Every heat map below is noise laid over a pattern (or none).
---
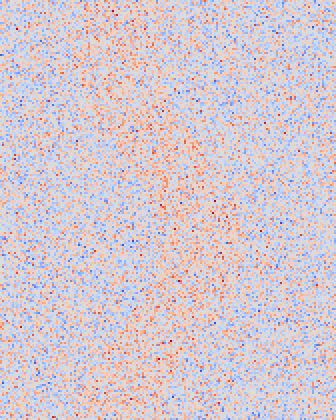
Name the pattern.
a wavy band
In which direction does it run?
top to bottom
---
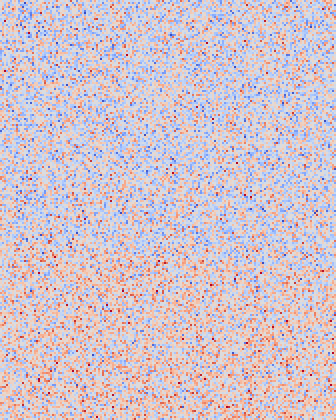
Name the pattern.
a sharp edge
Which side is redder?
bottom
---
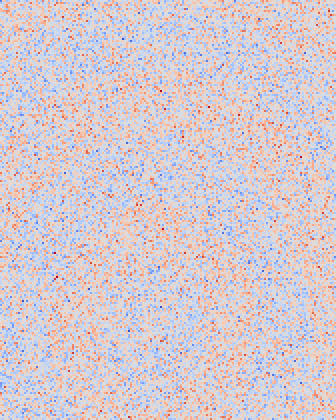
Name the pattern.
rings round one point
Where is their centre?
bottom middle
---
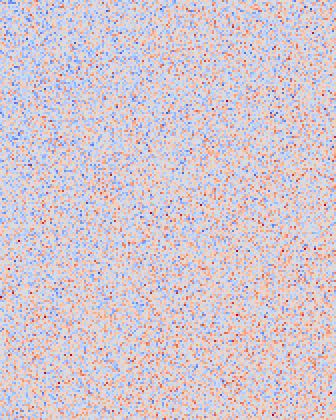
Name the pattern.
a smooth slope
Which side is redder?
bottom right
